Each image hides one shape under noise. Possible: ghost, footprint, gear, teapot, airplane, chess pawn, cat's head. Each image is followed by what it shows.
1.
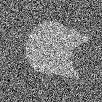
light cat's head
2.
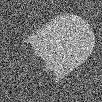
light ghost
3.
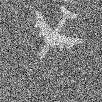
light airplane
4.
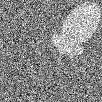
light footprint
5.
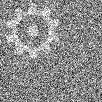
light gear
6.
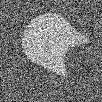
light cat's head
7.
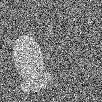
light footprint
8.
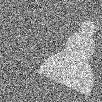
light chess pawn
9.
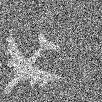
light airplane
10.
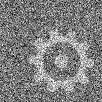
light gear
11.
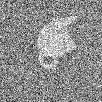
light teapot
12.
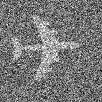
light airplane
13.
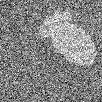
light footprint
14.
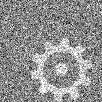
light gear
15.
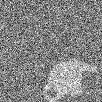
light teapot
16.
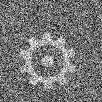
light gear
